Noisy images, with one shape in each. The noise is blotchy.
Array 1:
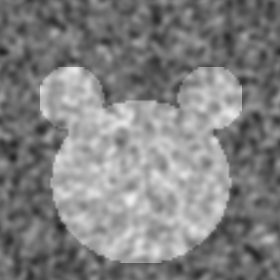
light bear's head
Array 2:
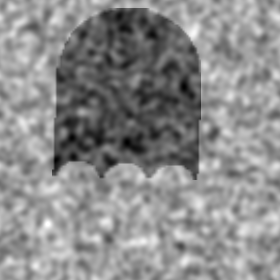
dark ghost
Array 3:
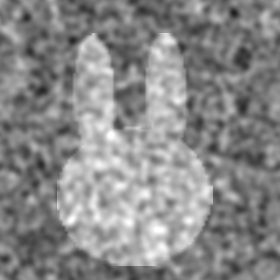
light rabbit's head
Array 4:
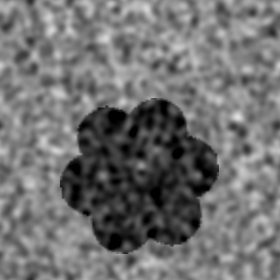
dark flower
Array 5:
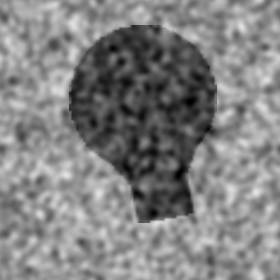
dark light bulb
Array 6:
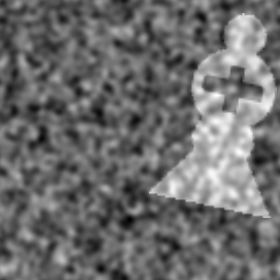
light chess bishop
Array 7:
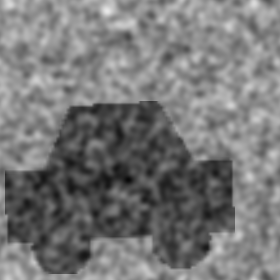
dark car
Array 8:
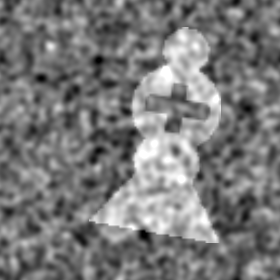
light chess bishop
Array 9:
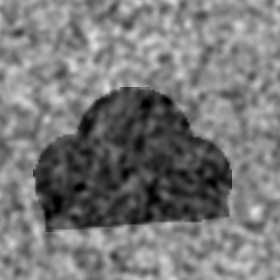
dark cloud
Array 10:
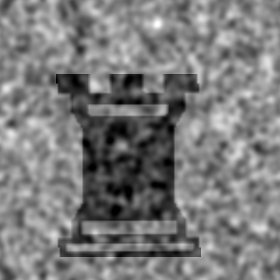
dark chess rook
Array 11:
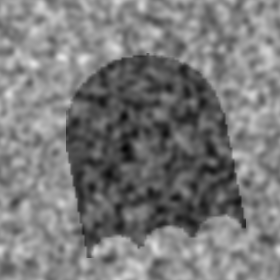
dark ghost
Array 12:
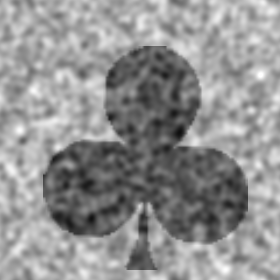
dark club
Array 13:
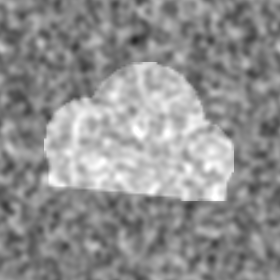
light cloud
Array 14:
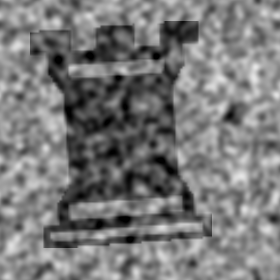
dark chess rook
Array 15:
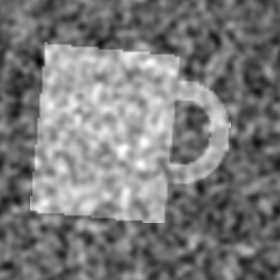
light cup
